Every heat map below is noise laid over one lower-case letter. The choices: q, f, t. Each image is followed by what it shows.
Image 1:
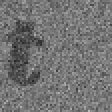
t
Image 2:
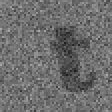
t
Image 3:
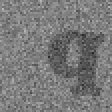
q
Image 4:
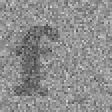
f
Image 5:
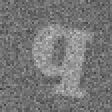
q
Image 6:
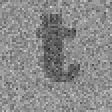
t
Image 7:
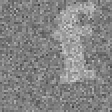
f
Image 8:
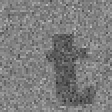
t
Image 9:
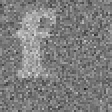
f
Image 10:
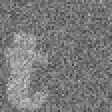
t
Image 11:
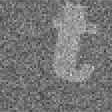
t
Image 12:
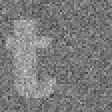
t
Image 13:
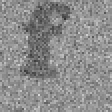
f
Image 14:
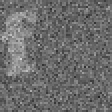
f
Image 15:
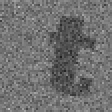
t
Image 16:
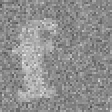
f
